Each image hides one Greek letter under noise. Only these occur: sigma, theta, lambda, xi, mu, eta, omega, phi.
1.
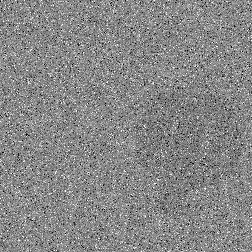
phi
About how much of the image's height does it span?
half
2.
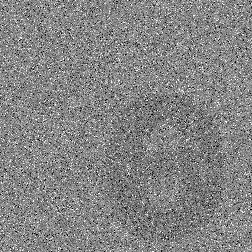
theta
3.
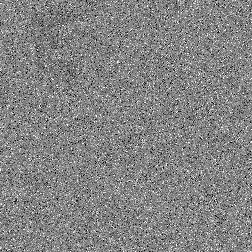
xi
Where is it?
top left
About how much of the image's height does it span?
a third
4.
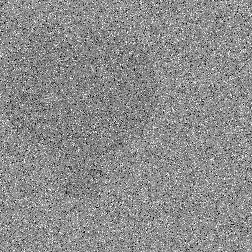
phi
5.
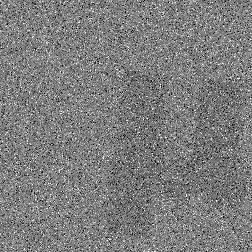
mu
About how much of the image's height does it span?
two thirds
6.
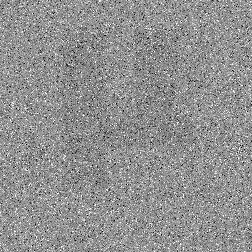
mu
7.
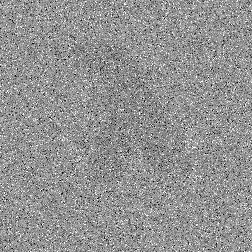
lambda
